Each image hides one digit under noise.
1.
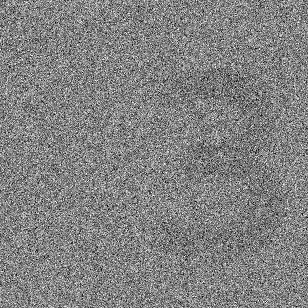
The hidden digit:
3
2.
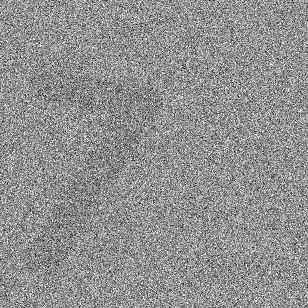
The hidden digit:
7
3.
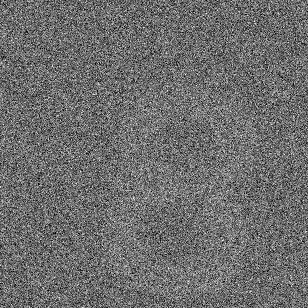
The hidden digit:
8
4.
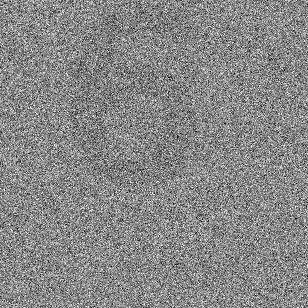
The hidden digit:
6
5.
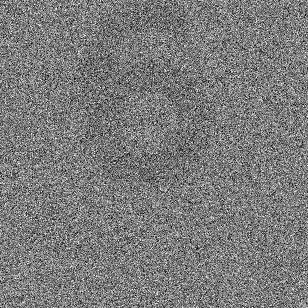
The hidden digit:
6
